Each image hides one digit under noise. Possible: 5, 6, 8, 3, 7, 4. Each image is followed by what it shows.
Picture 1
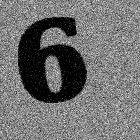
6
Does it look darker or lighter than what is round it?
darker
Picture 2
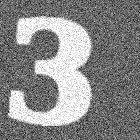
3
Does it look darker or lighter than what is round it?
lighter
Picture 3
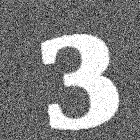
3
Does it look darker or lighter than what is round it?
lighter
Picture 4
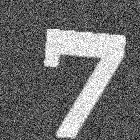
7
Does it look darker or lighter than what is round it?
lighter
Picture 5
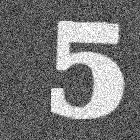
5
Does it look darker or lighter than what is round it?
lighter
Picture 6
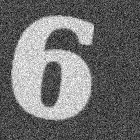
6
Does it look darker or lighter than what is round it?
lighter
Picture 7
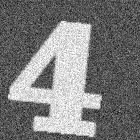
4
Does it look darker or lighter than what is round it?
lighter
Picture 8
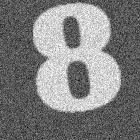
8
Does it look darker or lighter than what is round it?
lighter
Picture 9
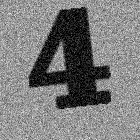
4
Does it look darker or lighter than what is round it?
darker
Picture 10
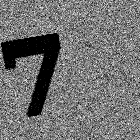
7
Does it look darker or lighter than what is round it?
darker
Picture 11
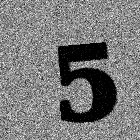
5
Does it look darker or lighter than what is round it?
darker
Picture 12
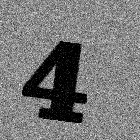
4
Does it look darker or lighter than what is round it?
darker
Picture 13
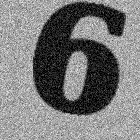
6
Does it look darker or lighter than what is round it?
darker
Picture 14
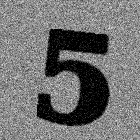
5
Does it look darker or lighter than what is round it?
darker
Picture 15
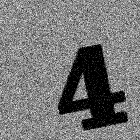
4
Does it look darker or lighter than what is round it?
darker
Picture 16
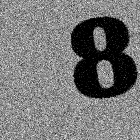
8
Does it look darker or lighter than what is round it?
darker
